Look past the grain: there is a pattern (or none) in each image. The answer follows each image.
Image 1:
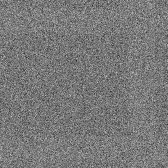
bands of rows crossing bands of columns
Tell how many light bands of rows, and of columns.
2 and 1
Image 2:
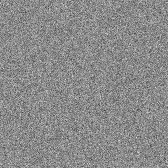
only noise
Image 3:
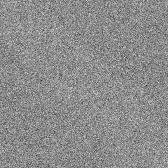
a diagonal band
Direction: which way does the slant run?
top left to bottom right
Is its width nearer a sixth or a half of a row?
a half
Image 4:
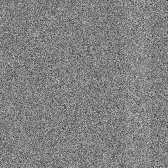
one band of columns
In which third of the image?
right
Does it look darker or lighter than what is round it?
lighter
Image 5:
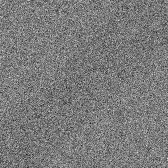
a diagonal band
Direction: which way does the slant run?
bottom left to top right
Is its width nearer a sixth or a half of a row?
a half
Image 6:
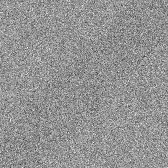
a diagonal band
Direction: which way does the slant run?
bottom left to top right
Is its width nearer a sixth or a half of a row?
a half
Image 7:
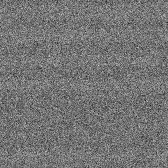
bands of rows
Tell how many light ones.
5
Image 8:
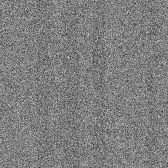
bands of columns
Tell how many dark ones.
4
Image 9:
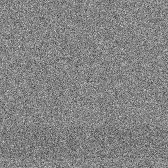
one band of rows
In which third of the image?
bottom
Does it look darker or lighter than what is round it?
darker
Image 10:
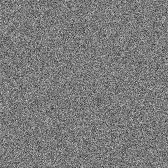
only noise
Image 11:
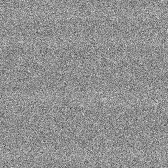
bands of rows
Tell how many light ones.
4
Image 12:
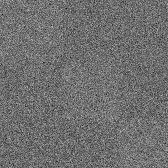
blocks along the diagonal
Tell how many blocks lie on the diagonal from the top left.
3
